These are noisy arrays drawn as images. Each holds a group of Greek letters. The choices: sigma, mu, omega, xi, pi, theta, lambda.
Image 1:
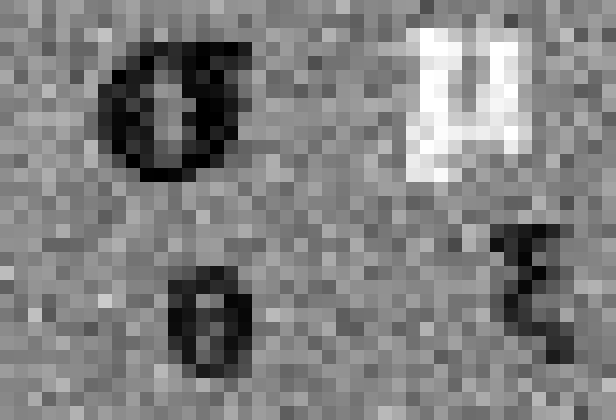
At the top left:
sigma
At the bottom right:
xi
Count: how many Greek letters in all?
4
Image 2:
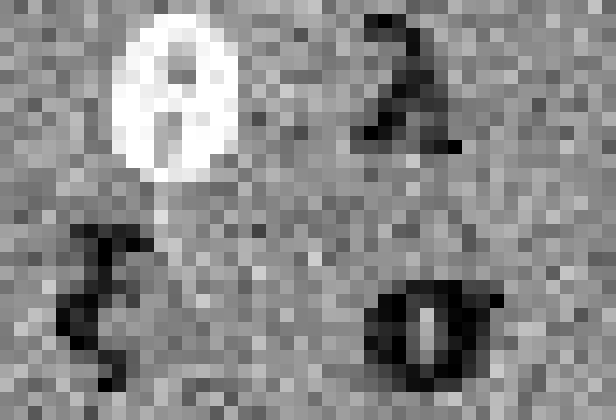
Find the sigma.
bottom right
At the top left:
theta
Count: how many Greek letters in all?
4
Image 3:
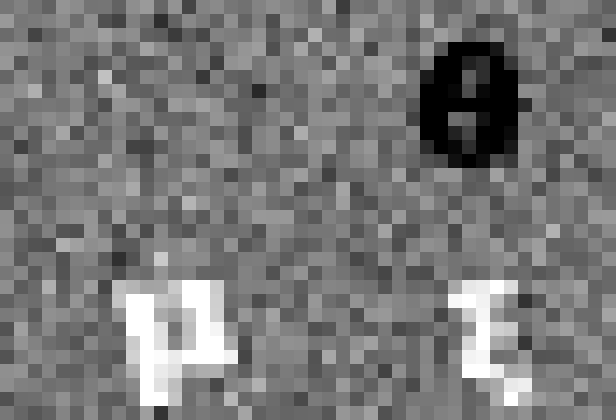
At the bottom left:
mu
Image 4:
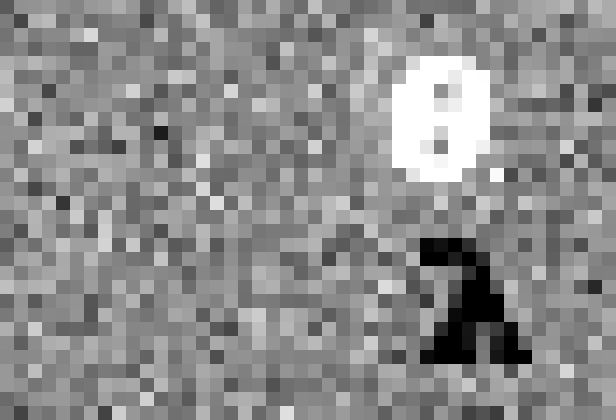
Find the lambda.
bottom right
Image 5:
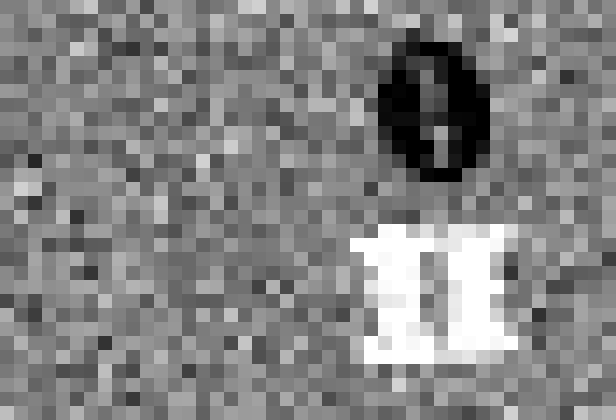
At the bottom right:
pi
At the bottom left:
nothing
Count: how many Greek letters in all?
2
